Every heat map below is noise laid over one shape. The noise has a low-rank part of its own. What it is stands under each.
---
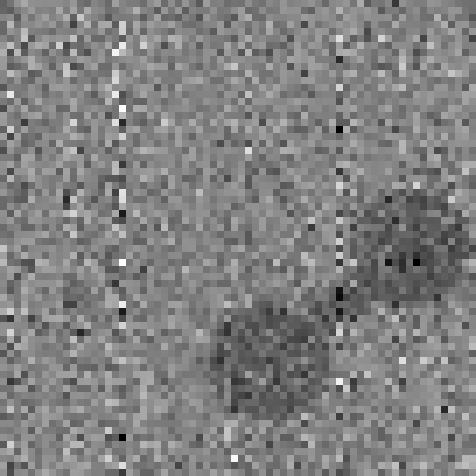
dumbbell
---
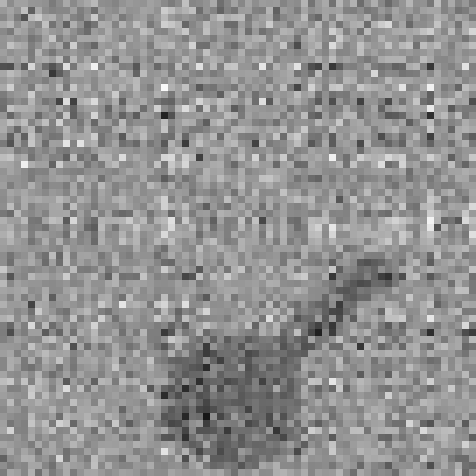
lollipop
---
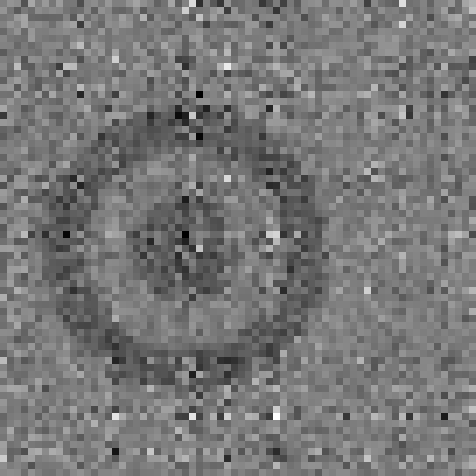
bullseye
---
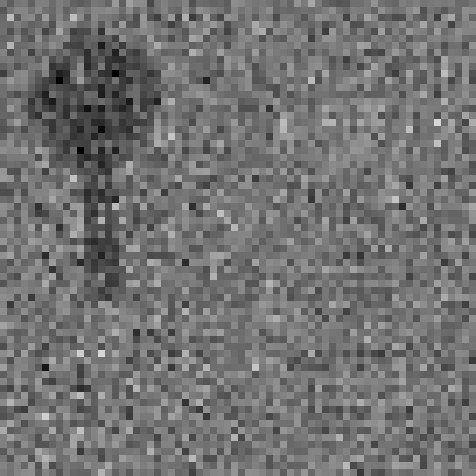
lollipop
